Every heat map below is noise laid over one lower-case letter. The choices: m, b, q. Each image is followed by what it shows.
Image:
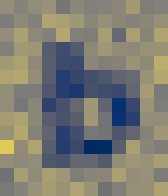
b
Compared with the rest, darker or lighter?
darker
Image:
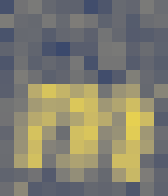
m
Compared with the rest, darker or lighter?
lighter
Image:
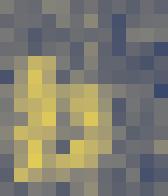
b
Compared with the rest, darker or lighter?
lighter
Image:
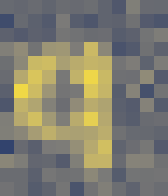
q
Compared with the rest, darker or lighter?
lighter
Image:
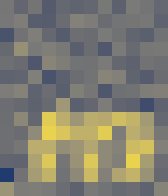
m
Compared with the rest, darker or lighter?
lighter
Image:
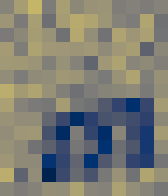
m
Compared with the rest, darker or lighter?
darker
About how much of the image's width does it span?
two thirds
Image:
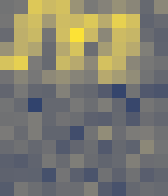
m
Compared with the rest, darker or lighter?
lighter
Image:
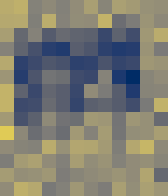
m
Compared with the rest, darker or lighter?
darker
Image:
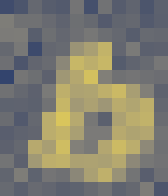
b
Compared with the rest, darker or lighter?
lighter
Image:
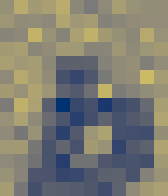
b
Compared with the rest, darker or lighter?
darker
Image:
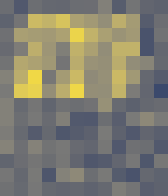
m
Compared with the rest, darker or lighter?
lighter
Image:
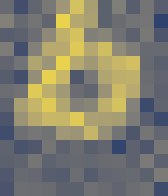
b
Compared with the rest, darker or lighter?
lighter
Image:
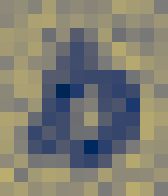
b
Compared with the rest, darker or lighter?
darker
